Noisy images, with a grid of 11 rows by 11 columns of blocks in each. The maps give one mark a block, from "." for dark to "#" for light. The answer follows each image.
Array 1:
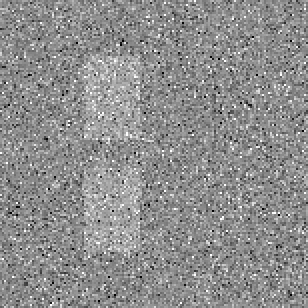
. . . . . . . . . . .
. . . . . . . . . . .
. . . # # . . . . . .
. . . # # . . . . . .
. . . # # . . . . . .
. . . . . . . . . . .
. . . # # . . . . . .
. . . # # . . . . . .
. . . # # . . . . . .
. . . . . . . . . . .
. . . . . . . . . . .
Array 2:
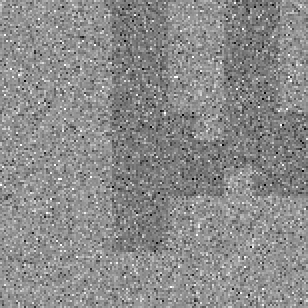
# # # # . . # # . . #
# # # # . . # # . . #
# # # # . . # # . . #
# # # # . . # # . . #
# # # # . . . # . . .
# # # # . . . . . . .
# # # # . . . . # . .
# # # # . . # # # # #
# # # # . . # # # # #
# # # # # # # # # # #
# # # # # # # # # # #
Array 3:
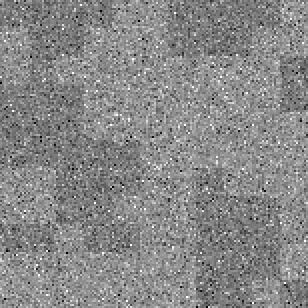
. . . . # # . . . . #
# . . # # # . . . # #
# . # # # # # # # # .
. . . # # # # # # # .
. . . # # # # # # # #
. . . . . # # # # # #
# # . . . # # . # # #
# # . . # # # . . . #
. . # . . # # . . . #
# # # # # # # . . . #
# # # # # # # . . # .
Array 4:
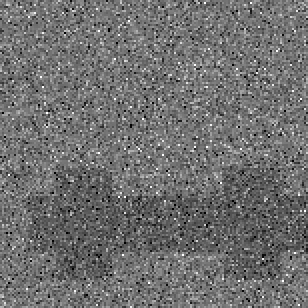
# # # # # # # # # # #
# # # # # # # # # # #
# # # # # # # # # # #
# # # # # # # # # # #
# # # # # # # # # # #
# # # # # # # # # # #
# # . . # # # # . . #
# . . . . . . . . . .
# . . . . . . . . . .
# # . . # # # # . . #
# # # # # # # # # # #
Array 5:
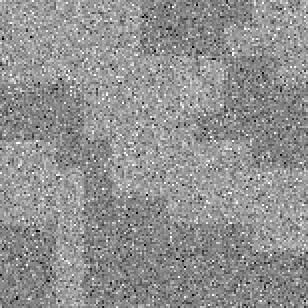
# # # # # . . . . # #
# # # # # . . . # # #
# # # # # # # # . . #
. . . # # # # # . . .
. . . # # # # . . . .
# # . . # # # # # . .
# # # . # # # # # # #
# # # . . . # # # # #
. . # . . . . . . # #
. . # . . . . . . . .
. . # . . . . . . . .
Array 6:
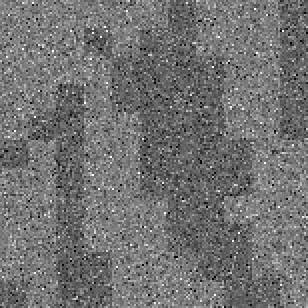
# # # # # # . # # # .
# # # . # . . # # # .
# # # # . . . . # # .
# # . # . . . . # # .
# . . # # . . . # # .
. # . # # . . . . # #
# # . # # . . . . # #
# # . # # # . . # # #
# # . # # # . . . # #
# # . . # # # . . # #
. # . . # # # # . . #
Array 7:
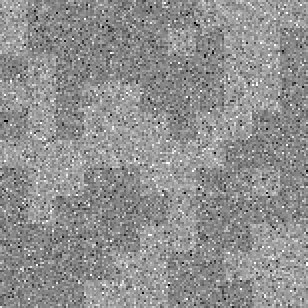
# . . . . . . # # # #
# . . . . . # . # # .
. # . . . . . . # # .
# # . # # . . . # # .
. # . # # # . # # . .
# # # # # # # # . . .
. # # . . # # . . # .
. # . . . . # . . . .
. . . . . # # . . # #
. . . . # # . . # # #
. . . # # # . . . # #
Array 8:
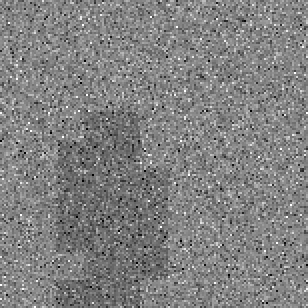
# # # # # # # # # # #
# # # # # # # # # # #
# # # # # # # # # # #
# # # # # # # # # # #
# # # . . # # # # # #
# # . . . # # # # # #
# # . . . . # # # # #
# # . . . . # # # # #
# # . . . . # # # # #
# # # . . . # # # # #
# # . . . # # # # # #
